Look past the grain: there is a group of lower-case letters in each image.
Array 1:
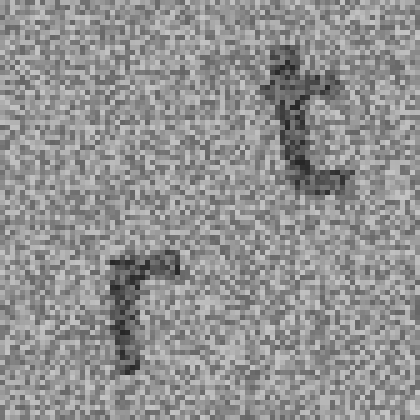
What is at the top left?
nothing
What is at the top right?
t
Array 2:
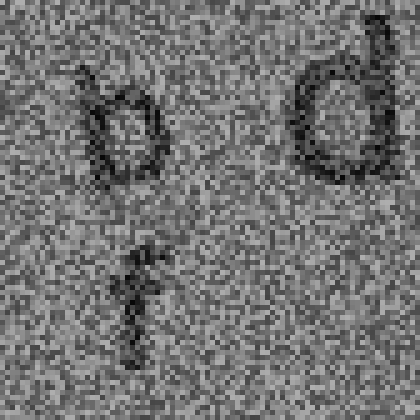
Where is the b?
top left
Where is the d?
top right
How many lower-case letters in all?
3
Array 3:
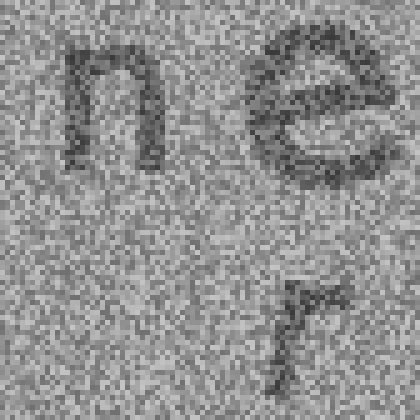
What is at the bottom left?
nothing
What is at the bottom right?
r
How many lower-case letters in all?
3
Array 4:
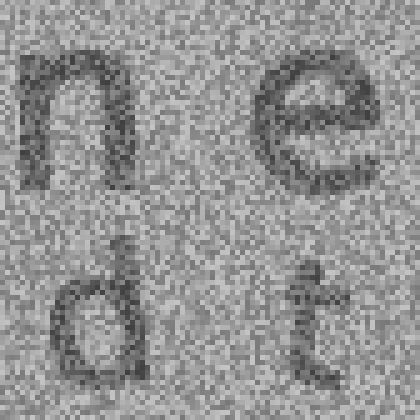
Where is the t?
bottom right
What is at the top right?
e
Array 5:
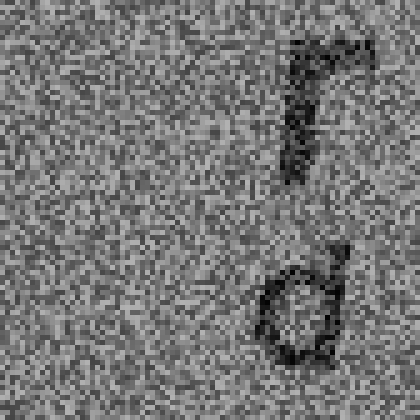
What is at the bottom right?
d
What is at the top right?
r
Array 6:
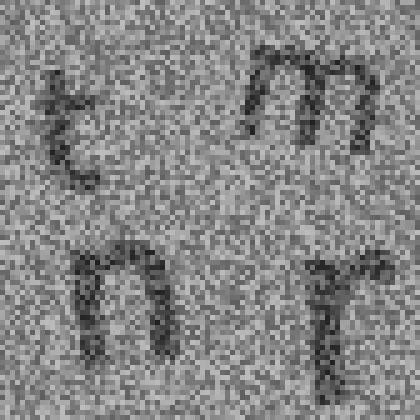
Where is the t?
top left
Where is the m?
top right
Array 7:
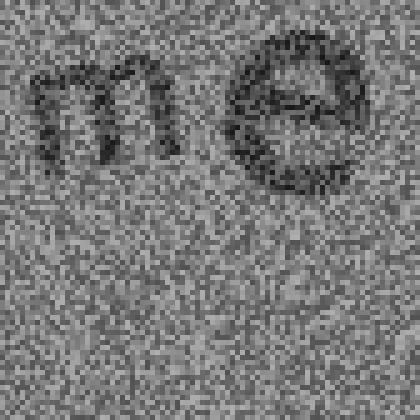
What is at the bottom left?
nothing
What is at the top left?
m
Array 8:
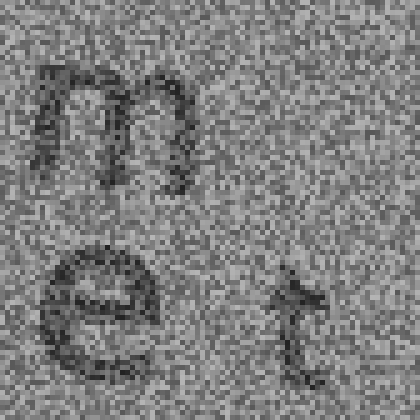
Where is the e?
bottom left
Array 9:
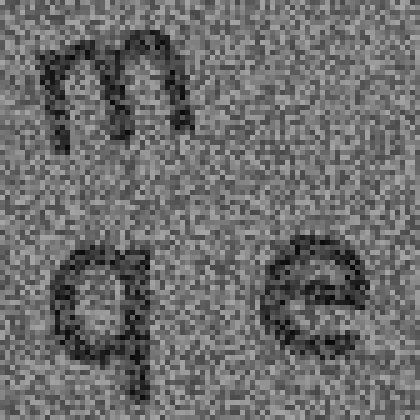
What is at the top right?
nothing
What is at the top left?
m
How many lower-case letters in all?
3
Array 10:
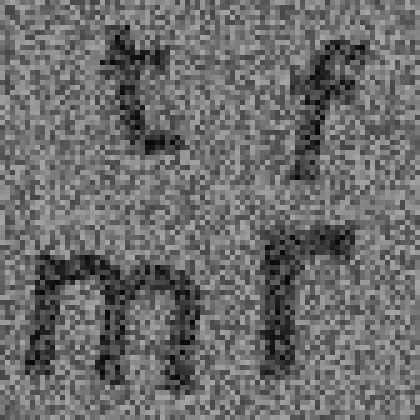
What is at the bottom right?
r
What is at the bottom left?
m
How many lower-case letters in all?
4
